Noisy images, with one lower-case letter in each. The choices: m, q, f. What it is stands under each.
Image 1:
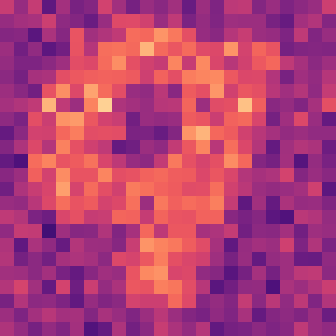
q
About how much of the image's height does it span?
nearly all
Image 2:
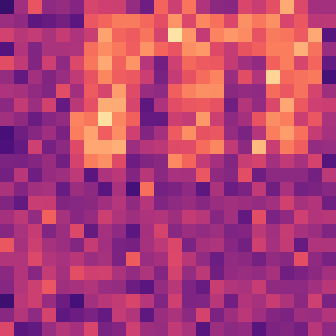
m
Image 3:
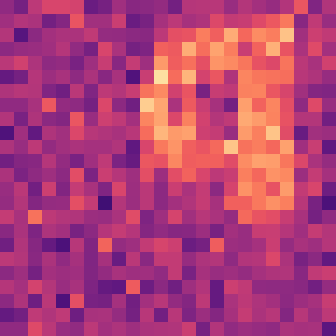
q
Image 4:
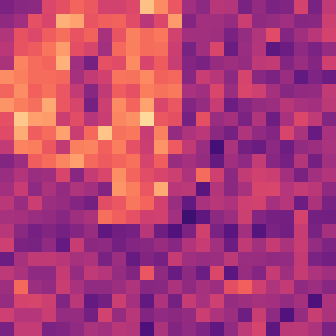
q
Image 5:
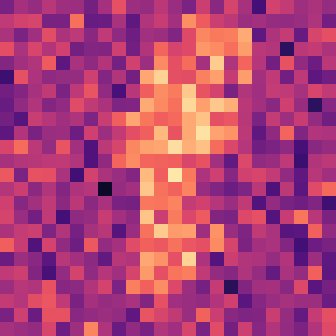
f
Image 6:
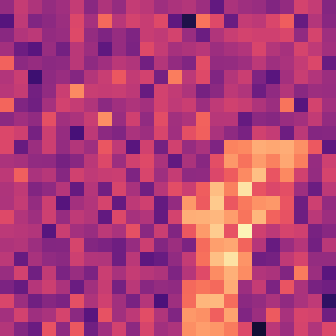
f
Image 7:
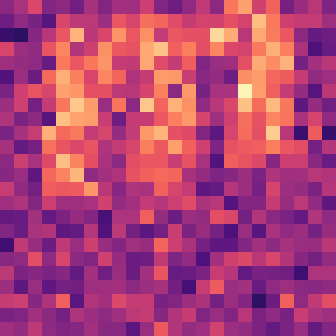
m
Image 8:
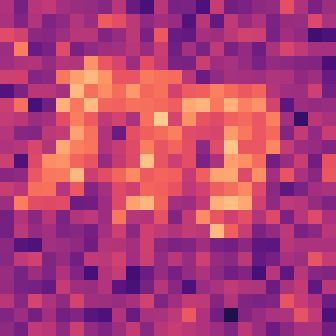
m
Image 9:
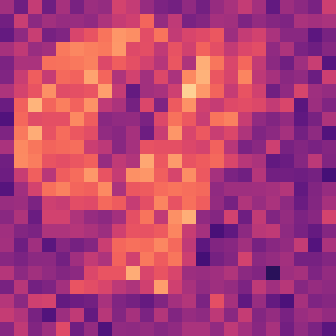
q
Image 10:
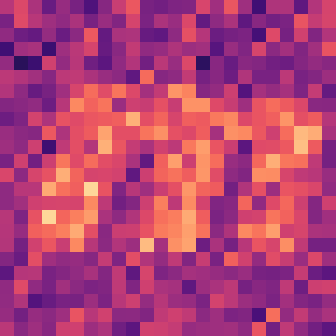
m
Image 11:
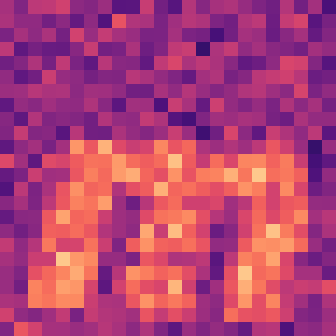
m
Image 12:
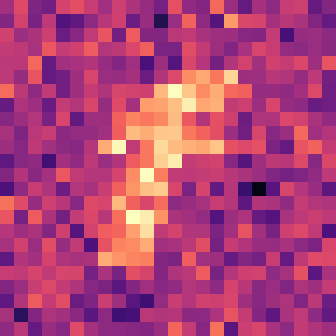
f
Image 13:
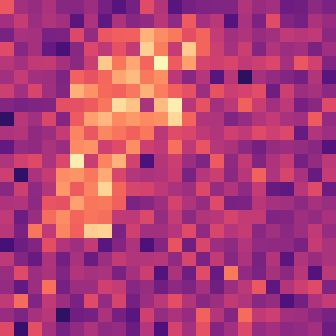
f
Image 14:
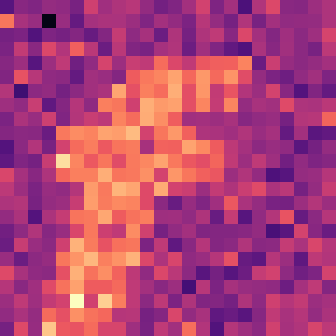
f
